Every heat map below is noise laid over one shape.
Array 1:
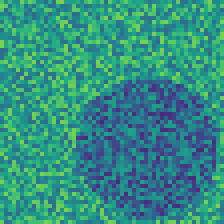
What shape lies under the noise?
disc
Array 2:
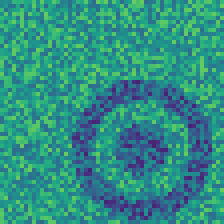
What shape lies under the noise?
bullseye
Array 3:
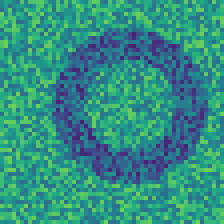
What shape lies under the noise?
ring
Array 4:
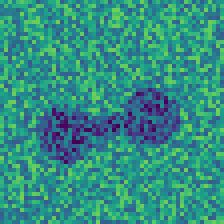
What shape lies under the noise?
dumbbell
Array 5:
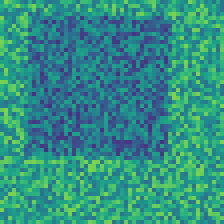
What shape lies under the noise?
square
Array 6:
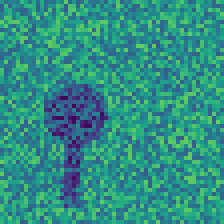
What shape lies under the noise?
lollipop
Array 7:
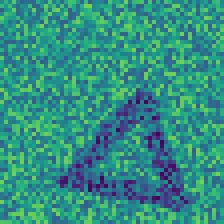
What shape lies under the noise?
triangle frame
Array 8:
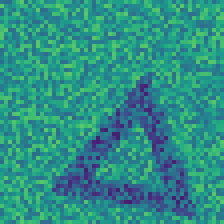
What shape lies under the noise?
triangle frame
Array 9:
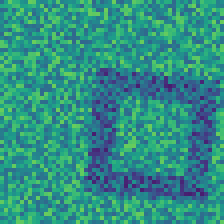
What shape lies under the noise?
square frame
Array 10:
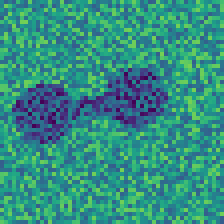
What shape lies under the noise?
dumbbell
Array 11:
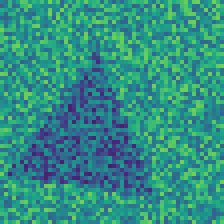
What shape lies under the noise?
triangle
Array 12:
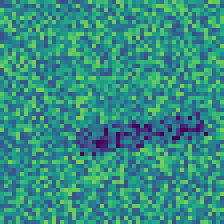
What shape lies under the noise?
bar
